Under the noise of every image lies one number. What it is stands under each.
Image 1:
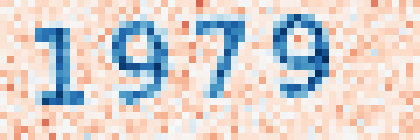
1979
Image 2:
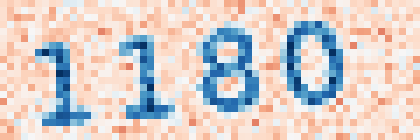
1180
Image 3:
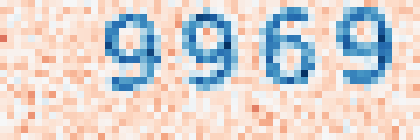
9969
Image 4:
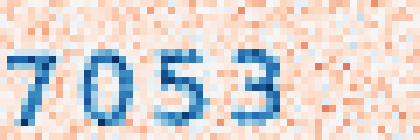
7053
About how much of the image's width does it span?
two thirds
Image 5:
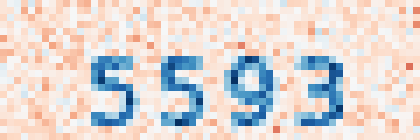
5593
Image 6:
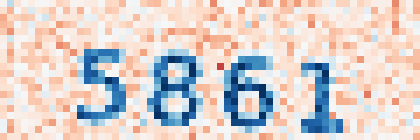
5861
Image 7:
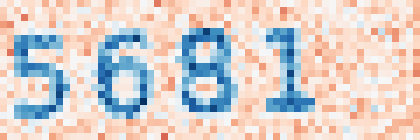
5681
